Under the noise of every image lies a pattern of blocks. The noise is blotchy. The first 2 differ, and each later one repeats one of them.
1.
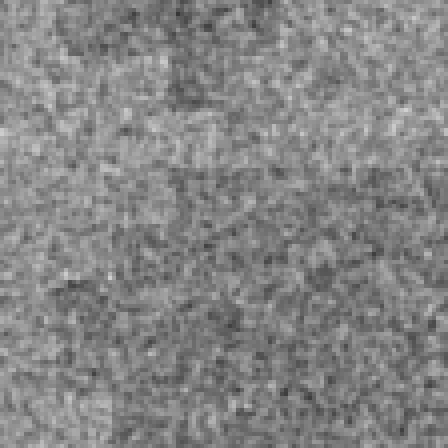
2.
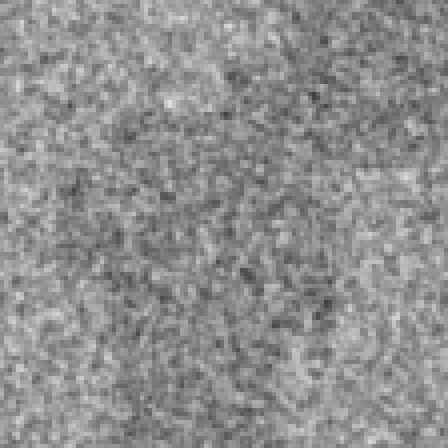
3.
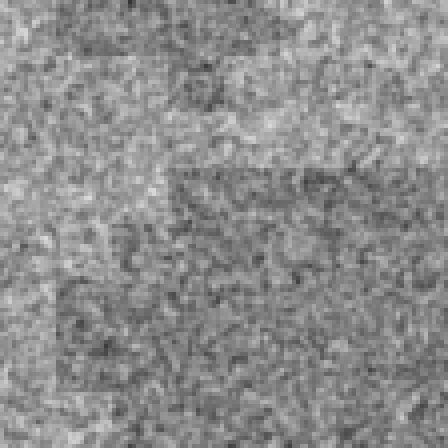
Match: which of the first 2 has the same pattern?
1
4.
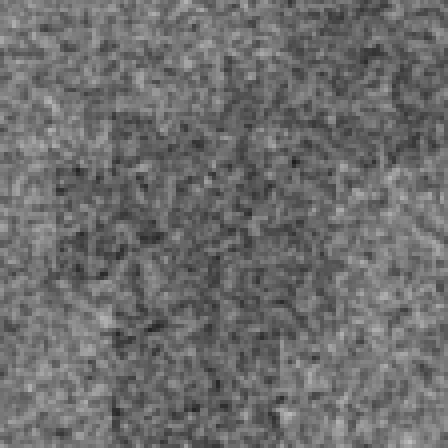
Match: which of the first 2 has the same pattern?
2
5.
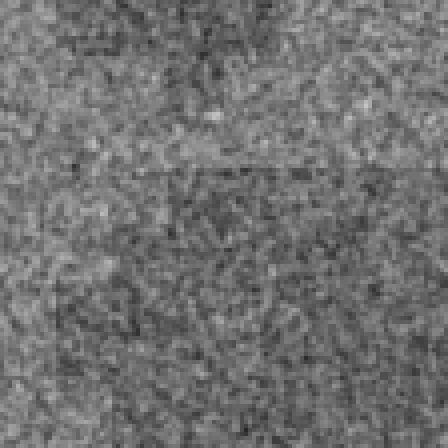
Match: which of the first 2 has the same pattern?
1
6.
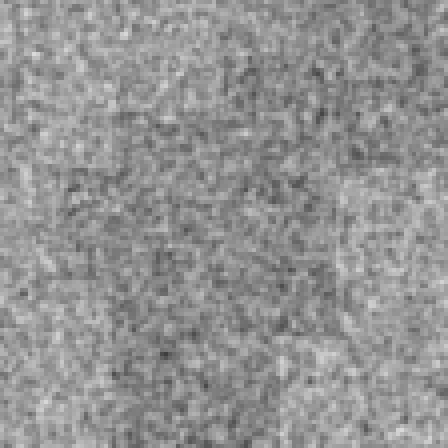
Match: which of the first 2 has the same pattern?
2
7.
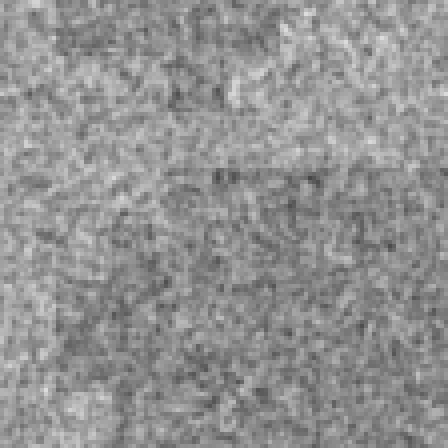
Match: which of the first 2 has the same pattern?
1
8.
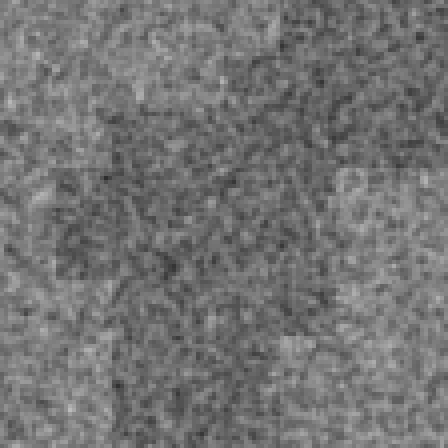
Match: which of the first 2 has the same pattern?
2
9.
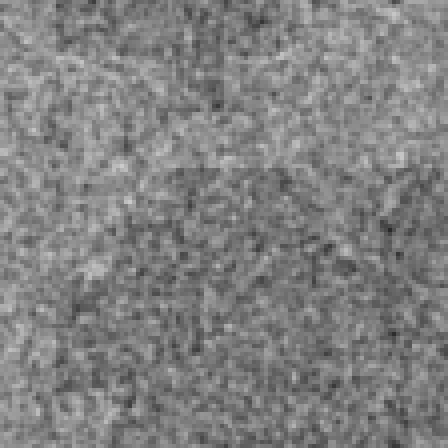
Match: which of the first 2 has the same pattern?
1
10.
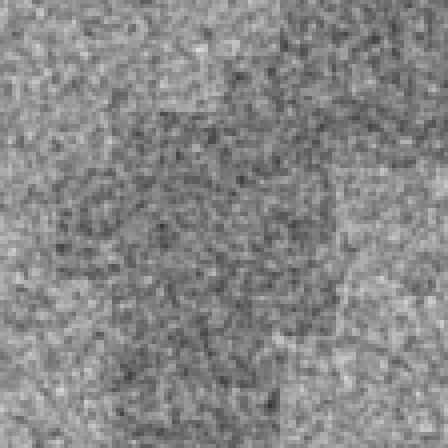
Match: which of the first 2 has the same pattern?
2
